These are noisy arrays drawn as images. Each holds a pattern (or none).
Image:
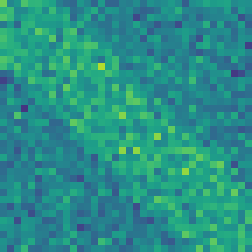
a diagonal band
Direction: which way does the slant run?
top left to bottom right
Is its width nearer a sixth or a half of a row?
a half
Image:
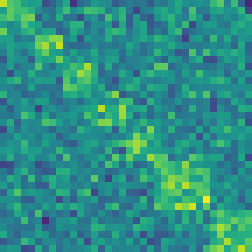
blocks along the diagonal
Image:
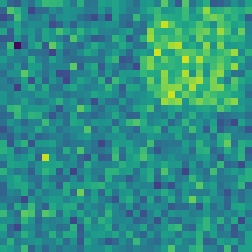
one block
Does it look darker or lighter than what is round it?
lighter
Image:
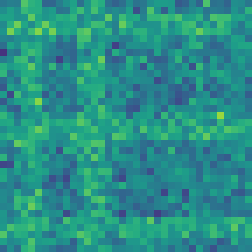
bands of rows crossing bands of columns
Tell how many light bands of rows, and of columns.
3 and 2
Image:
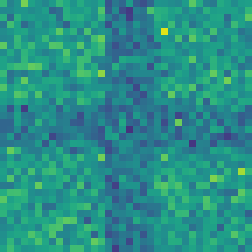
bands of rows crossing bands of columns
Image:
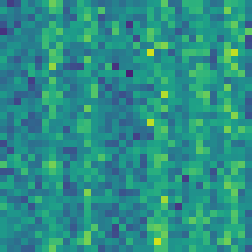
bands of columns
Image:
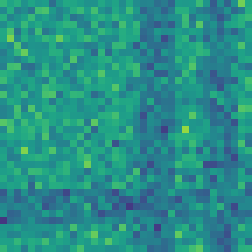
bands of rows crossing bands of columns
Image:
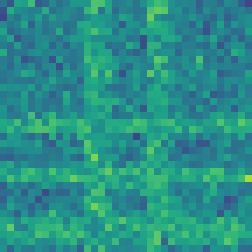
bands of rows crossing bands of columns
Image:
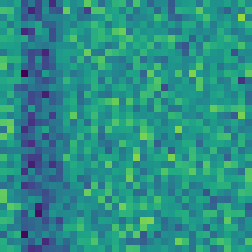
one band of columns
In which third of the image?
left
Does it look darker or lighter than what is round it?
darker
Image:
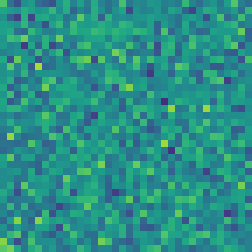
only noise
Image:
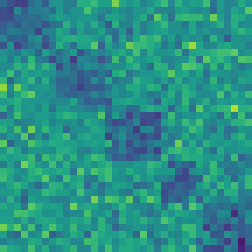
blocks along the diagonal
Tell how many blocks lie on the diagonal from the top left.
5
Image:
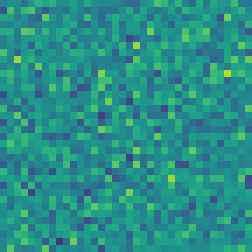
only noise
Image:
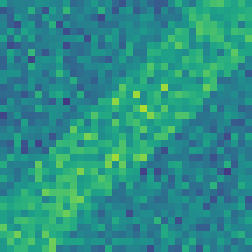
a diagonal band
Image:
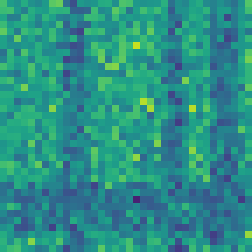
bands of rows crossing bands of columns
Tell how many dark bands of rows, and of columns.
1 and 3
